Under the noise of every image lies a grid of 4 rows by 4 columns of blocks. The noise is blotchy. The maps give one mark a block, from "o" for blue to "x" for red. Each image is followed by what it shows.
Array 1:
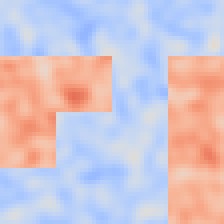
oooo
xxox
xoox
ooox
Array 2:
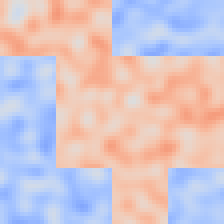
xxoo
oxxx
oxxx
ooxo
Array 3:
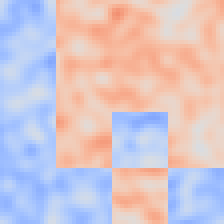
oxxx
oxxx
oxox
ooxo
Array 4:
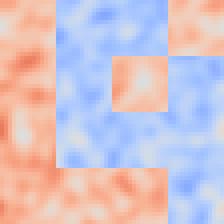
xoox
xoxo
xooo
xxxo
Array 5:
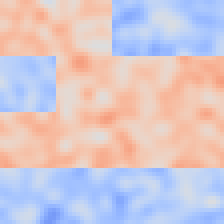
xxoo
oxxx
xxxx
oooo
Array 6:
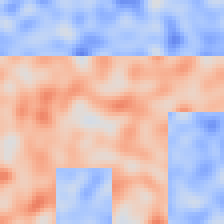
oooo
xxxx
xxxo
xoxo
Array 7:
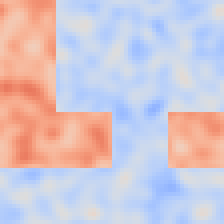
xooo
xooo
xxox
oooo
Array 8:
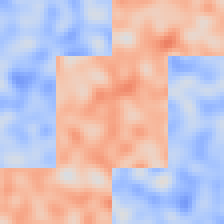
ooxx
oxxo
oxxo
xxoo
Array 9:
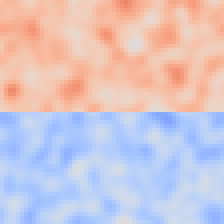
xxxx
xxxx
oooo
oooo
